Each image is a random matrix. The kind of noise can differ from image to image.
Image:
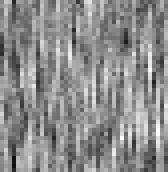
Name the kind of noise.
streaked along the columns
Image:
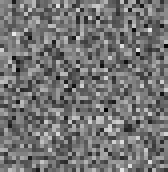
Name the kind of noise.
independent entries
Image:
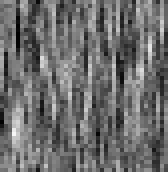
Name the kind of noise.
streaked along the columns
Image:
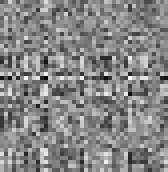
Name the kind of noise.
low rank plus noise
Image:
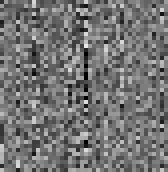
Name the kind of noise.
columns of uneven size
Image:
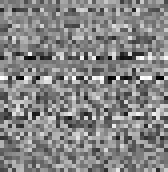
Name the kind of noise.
rows of uneven size
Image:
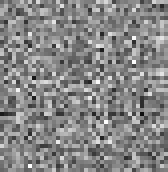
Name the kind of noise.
low rank plus noise
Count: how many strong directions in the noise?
five to eight
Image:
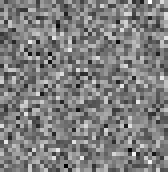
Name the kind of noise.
independent entries
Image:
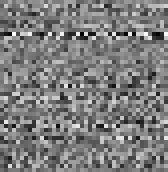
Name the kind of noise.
rows of uneven size
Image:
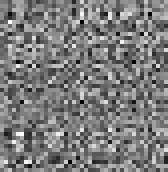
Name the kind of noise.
low rank plus noise
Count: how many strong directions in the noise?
two
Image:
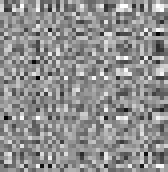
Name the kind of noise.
low rank plus noise
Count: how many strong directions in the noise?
one
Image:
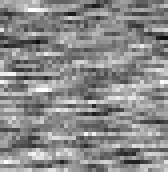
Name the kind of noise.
streaked along the rows
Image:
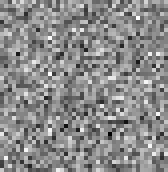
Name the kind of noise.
independent entries
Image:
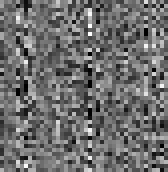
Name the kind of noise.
columns of uneven size
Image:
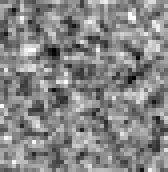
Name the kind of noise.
blotchy
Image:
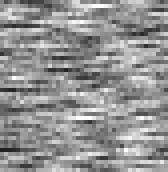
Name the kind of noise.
streaked along the rows
